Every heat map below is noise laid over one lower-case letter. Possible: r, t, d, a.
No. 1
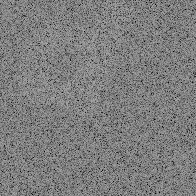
d
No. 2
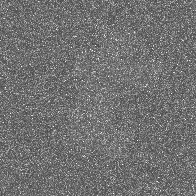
t
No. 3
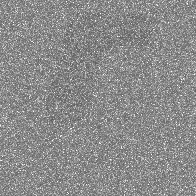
r
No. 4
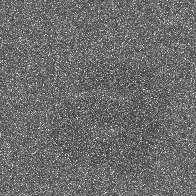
a
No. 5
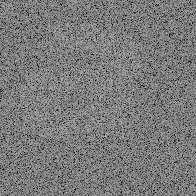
a
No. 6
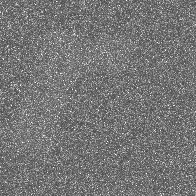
r
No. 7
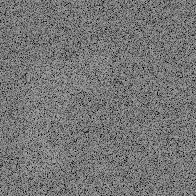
r
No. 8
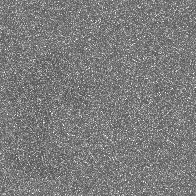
t
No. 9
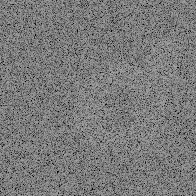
d
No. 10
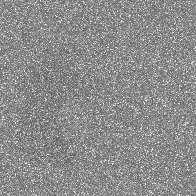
t
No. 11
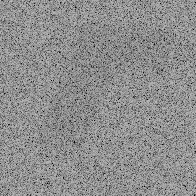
r
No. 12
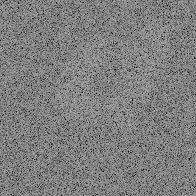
d
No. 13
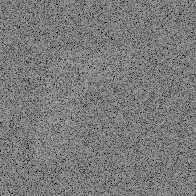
r
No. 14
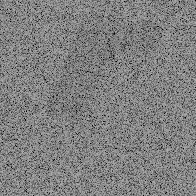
r
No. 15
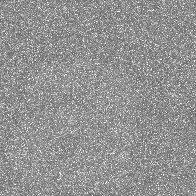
a
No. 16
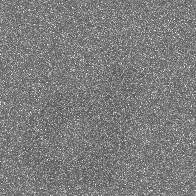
d
